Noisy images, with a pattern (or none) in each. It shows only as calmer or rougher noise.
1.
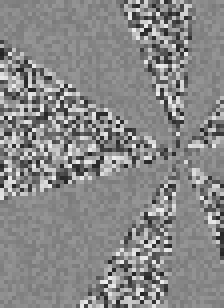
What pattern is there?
spokes from one point
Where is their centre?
middle right
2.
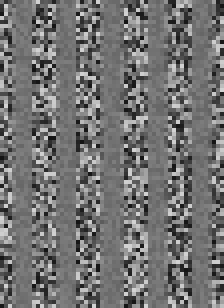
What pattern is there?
vertical stripes
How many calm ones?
5
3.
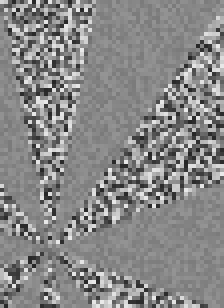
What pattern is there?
spokes from one point
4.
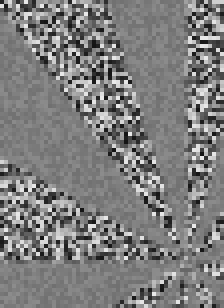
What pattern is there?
spokes from one point
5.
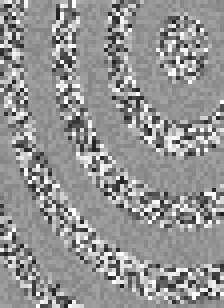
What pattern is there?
rings round one point
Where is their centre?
top right
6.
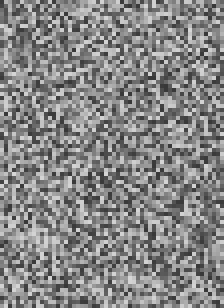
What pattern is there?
only noise
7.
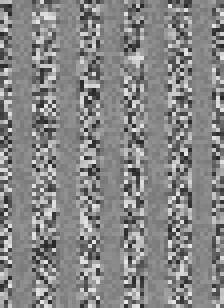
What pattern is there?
vertical stripes
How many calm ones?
5
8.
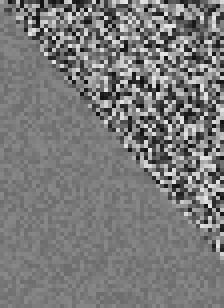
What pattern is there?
a sharp edge
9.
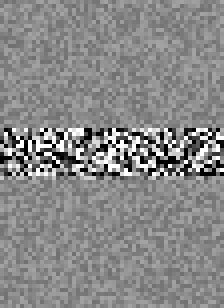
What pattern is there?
one horizontal stripe
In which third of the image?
middle
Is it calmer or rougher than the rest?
rougher
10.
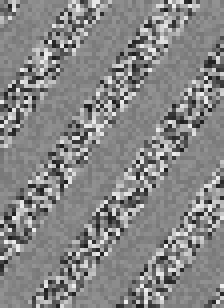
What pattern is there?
diagonal stripes
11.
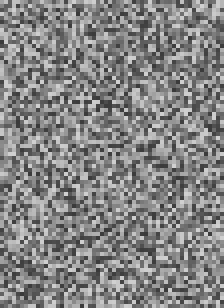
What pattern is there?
only noise
